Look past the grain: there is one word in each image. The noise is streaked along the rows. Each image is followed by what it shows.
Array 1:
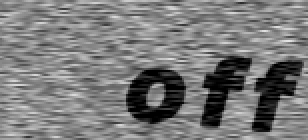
off
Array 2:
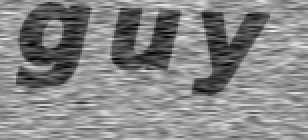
guy
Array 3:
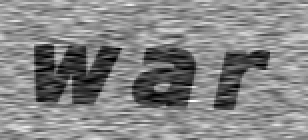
war
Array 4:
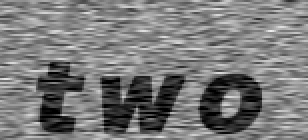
two
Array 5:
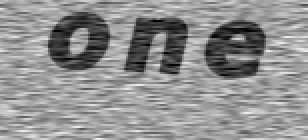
one
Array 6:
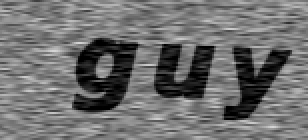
guy
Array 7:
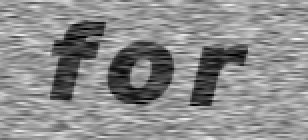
for
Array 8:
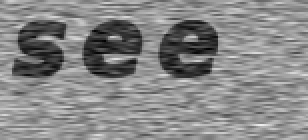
see
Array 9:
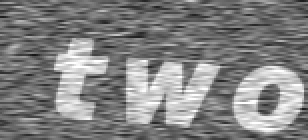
two
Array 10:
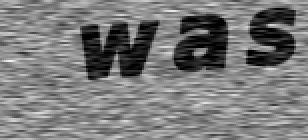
was
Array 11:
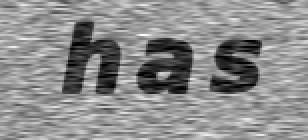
has
